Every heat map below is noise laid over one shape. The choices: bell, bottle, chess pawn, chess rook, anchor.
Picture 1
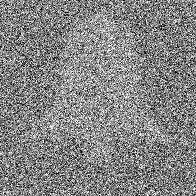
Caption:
light bell
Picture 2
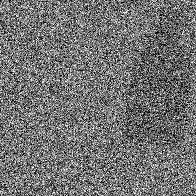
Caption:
dark bottle
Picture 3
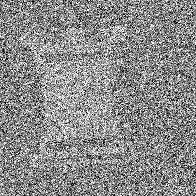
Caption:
light chess rook
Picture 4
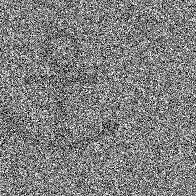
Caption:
dark anchor
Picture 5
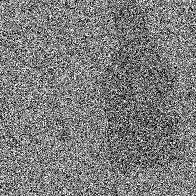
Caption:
dark bottle
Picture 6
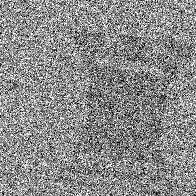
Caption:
dark chess rook
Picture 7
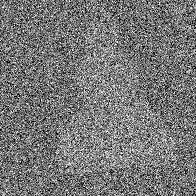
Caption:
light chess pawn
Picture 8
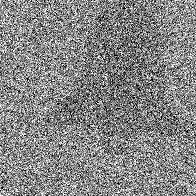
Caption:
dark bell
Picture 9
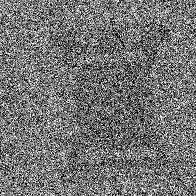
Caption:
dark chess rook
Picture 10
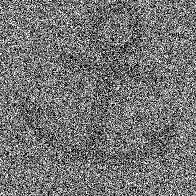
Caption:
dark anchor
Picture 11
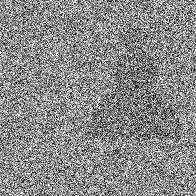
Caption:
dark chess pawn
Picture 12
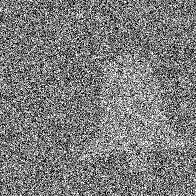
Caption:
light bell
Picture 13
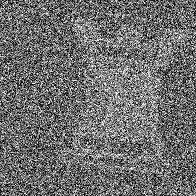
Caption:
light chess rook
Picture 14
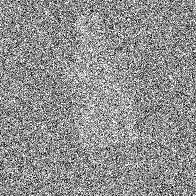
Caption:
light bottle
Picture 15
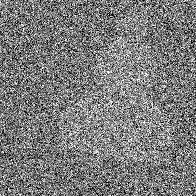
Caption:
light chess pawn
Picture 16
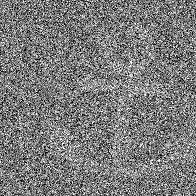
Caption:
light anchor
